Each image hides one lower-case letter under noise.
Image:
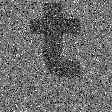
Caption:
dark t
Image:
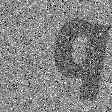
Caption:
dark q
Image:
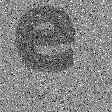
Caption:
dark e
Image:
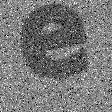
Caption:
dark e
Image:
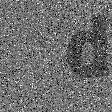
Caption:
dark d
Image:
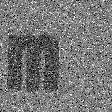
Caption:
dark m
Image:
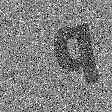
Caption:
dark q
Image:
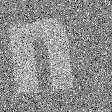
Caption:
light n
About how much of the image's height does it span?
two thirds
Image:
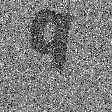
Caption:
dark q
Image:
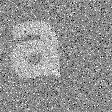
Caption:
light a
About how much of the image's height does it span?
half
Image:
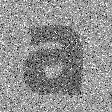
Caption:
dark a
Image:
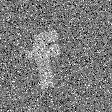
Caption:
light f
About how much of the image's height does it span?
half
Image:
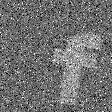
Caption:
light f
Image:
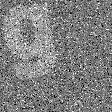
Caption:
light g
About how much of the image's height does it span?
two thirds
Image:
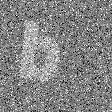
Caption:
light b
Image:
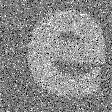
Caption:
light e
